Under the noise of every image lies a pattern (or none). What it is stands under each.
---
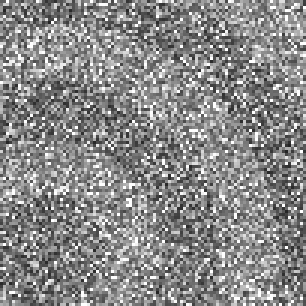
rings round one point
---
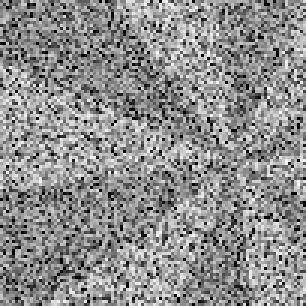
spokes from one point
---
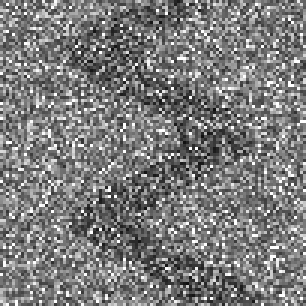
a wavy band
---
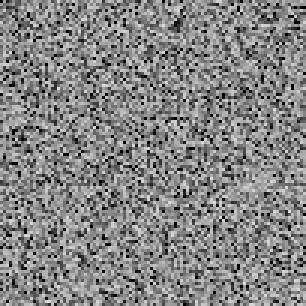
only noise
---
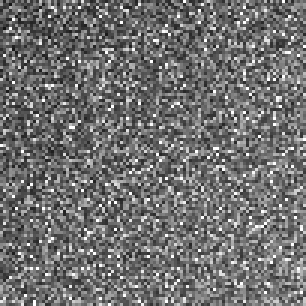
a smooth slope
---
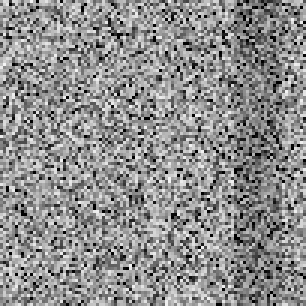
one vertical stripe
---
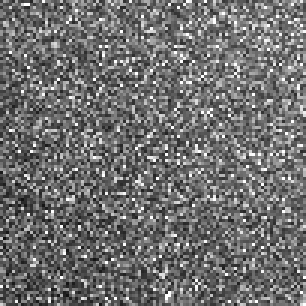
a smooth slope
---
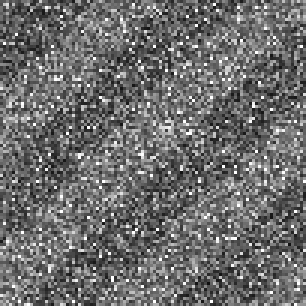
diagonal stripes
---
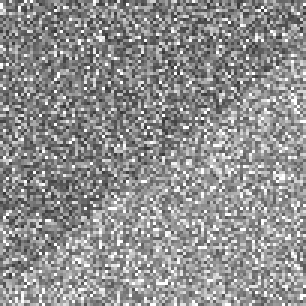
a sharp edge
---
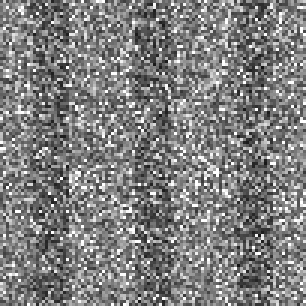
vertical stripes
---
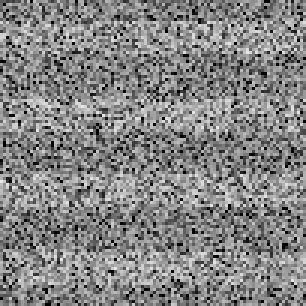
horizontal stripes
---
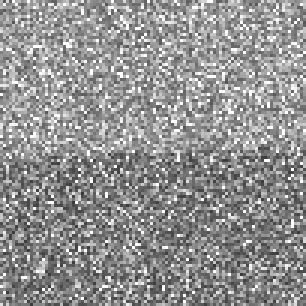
a sharp edge
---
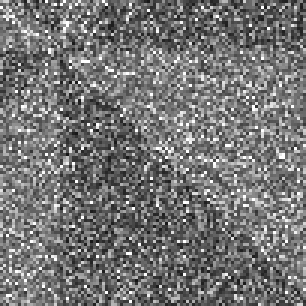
spokes from one point
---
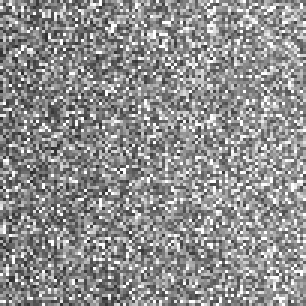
a smooth slope
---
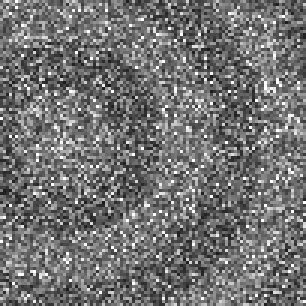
rings round one point
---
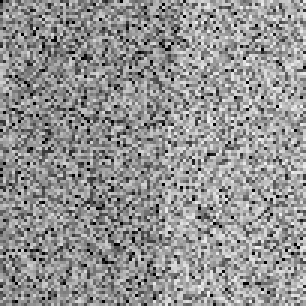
a sharp edge
